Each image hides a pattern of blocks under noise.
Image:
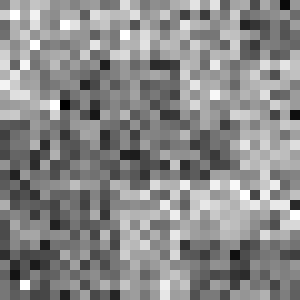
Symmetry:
no symmetry
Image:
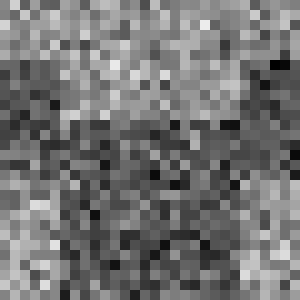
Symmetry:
left and right mirror each other
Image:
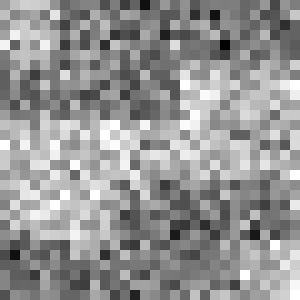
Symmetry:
the same after a half turn
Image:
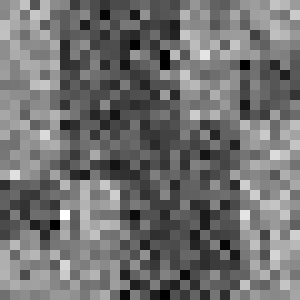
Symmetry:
the same after a half turn
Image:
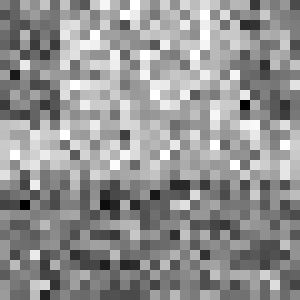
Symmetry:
left and right mirror each other
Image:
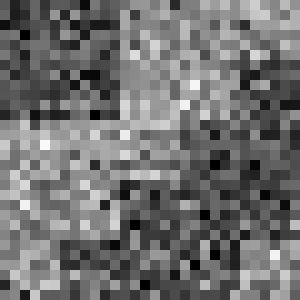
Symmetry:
mirrored about the diagonal from the top left
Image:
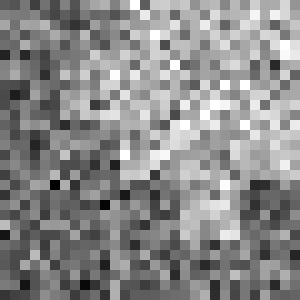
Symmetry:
mirrored about the diagonal from the bottom left
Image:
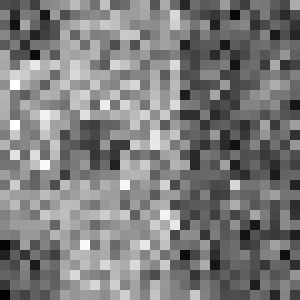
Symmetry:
top and bottom mirror each other
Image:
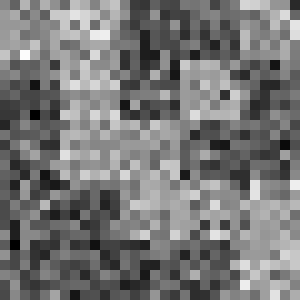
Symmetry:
mirrored about the diagonal from the bottom left
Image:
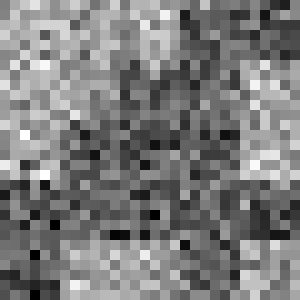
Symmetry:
mirrored about the diagonal from the top left
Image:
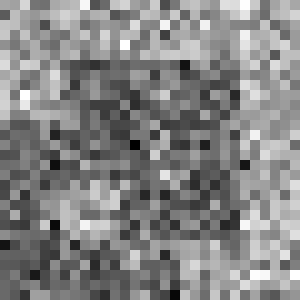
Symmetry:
mirrored about the diagonal from the bottom left
